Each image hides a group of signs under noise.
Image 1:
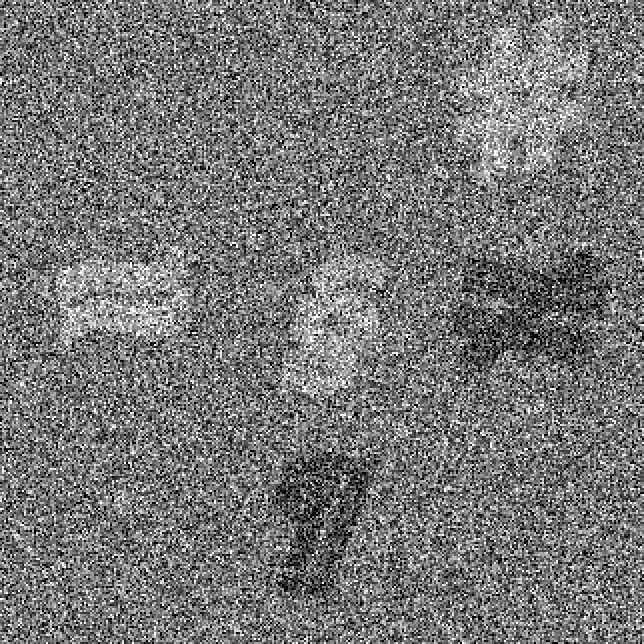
top right: light hash sign; middle left: light approximately sign; centre: light section sign; middle right: dark not-equal sign; bottom middle: dark pilcrow
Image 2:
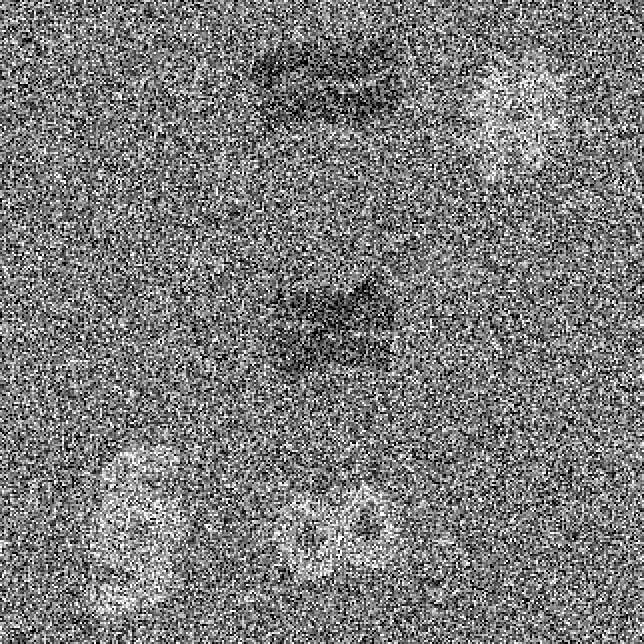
top middle: dark approximately sign; top right: light hash sign; centre: dark not-equal sign; bottom left: light section sign; bottom middle: light infinity sign
